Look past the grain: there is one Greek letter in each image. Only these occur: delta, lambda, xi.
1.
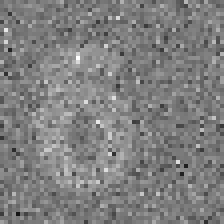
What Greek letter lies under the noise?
delta
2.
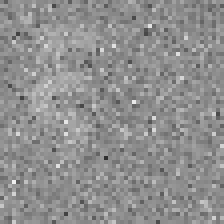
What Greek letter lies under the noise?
xi
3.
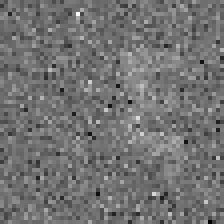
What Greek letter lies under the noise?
xi
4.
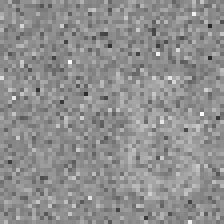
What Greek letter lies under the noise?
delta
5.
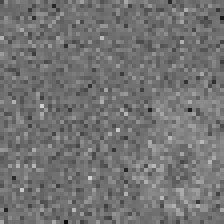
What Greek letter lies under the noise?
delta
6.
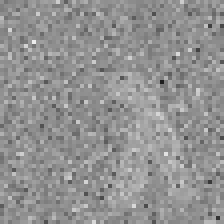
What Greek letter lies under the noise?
lambda
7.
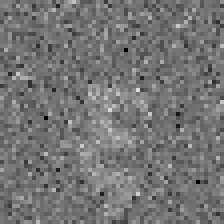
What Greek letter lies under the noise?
xi
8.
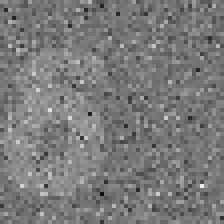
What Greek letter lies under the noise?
delta
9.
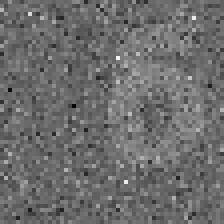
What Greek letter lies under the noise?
delta
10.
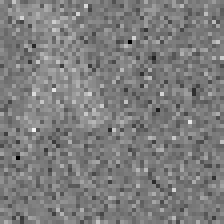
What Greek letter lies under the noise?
lambda
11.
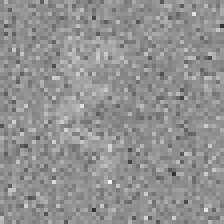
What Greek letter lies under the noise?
xi
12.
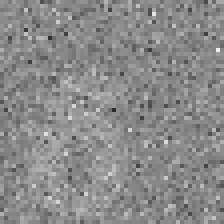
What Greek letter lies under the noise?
delta
